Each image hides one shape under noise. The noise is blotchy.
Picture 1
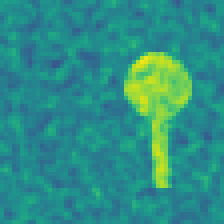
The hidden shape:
lollipop
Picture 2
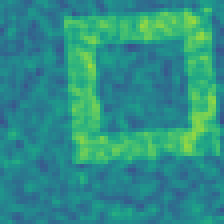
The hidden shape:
square frame
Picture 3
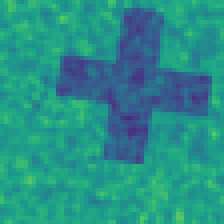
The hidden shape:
cross
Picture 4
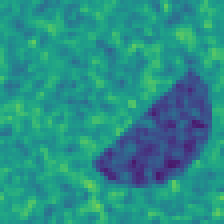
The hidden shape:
half disc
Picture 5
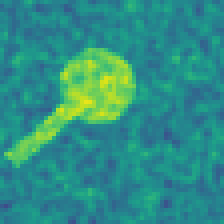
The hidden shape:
lollipop
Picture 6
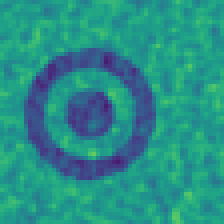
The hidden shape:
bullseye
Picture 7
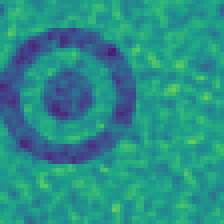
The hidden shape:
bullseye
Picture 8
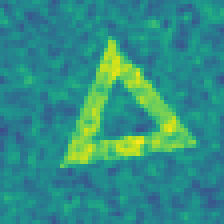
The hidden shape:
triangle frame
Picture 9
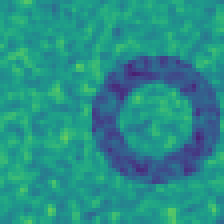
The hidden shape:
ring
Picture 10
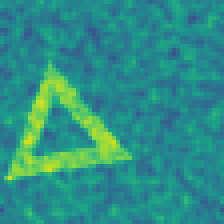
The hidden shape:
triangle frame
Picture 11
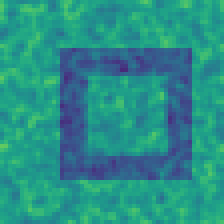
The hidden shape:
square frame
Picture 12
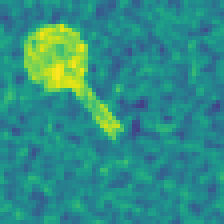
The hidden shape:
lollipop
